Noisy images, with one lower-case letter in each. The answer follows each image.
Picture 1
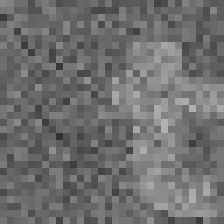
t
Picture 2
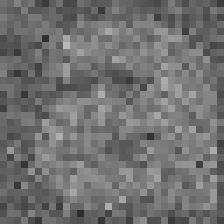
a
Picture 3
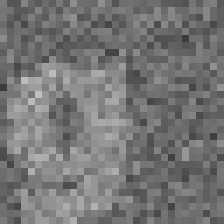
g
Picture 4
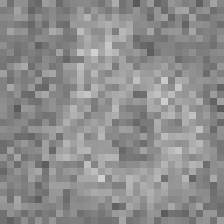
b
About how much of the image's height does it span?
nearly all
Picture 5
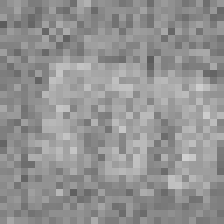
m
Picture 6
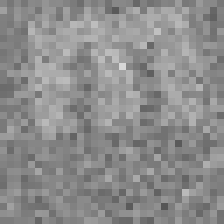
m
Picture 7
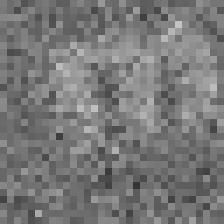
m
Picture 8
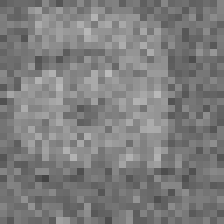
a
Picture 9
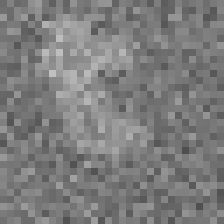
t
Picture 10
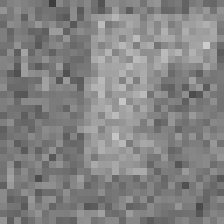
r
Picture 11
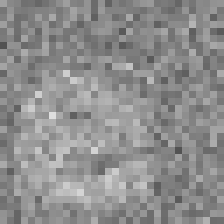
e
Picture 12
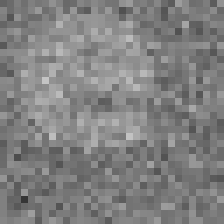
e
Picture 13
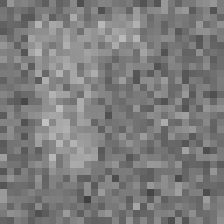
r
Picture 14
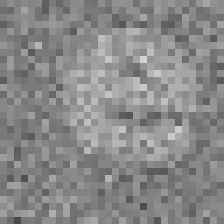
e
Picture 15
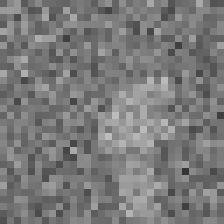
f
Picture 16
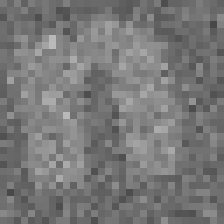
n
